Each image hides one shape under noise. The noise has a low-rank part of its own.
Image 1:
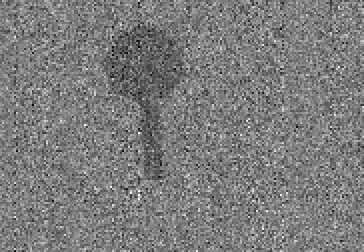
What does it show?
dark lollipop
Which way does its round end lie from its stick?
up
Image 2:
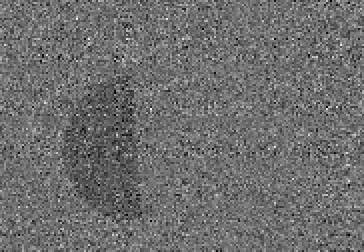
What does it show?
dark half disc
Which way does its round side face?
left
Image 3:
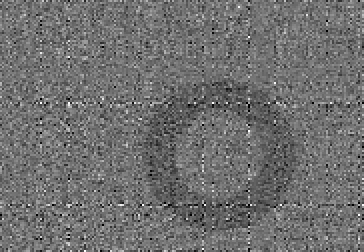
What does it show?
dark ring
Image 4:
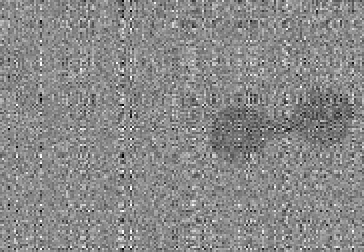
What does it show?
dark dumbbell, middle right
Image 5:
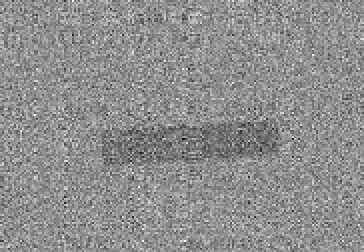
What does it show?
dark bar
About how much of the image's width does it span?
half
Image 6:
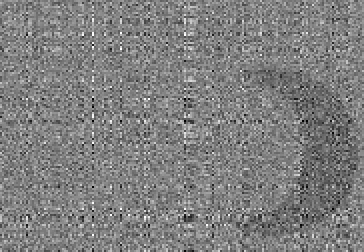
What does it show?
dark crescent
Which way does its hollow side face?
left
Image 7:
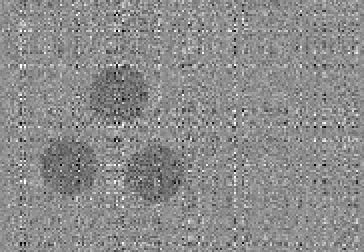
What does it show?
dark three dots
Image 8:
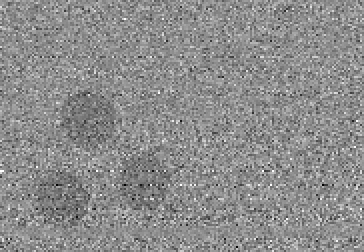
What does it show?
dark three dots
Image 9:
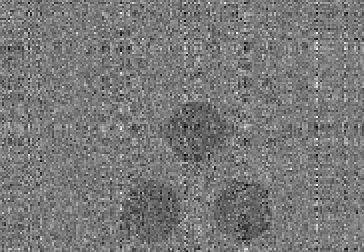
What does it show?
dark three dots
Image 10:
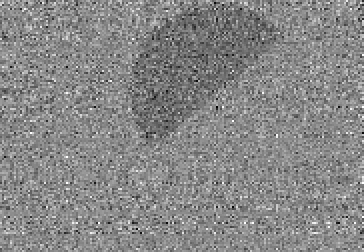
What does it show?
dark half disc
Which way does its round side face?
up and left
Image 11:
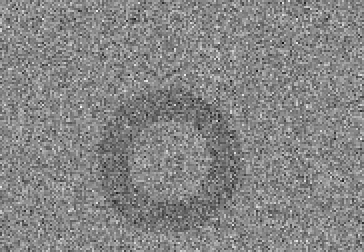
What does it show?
dark ring
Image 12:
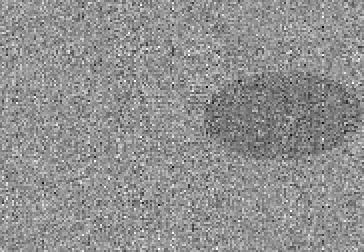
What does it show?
dark ellipse, middle right
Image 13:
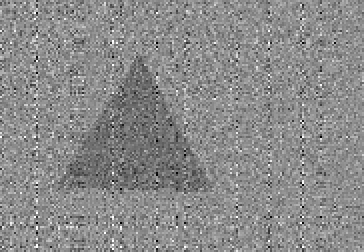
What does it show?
dark triangle
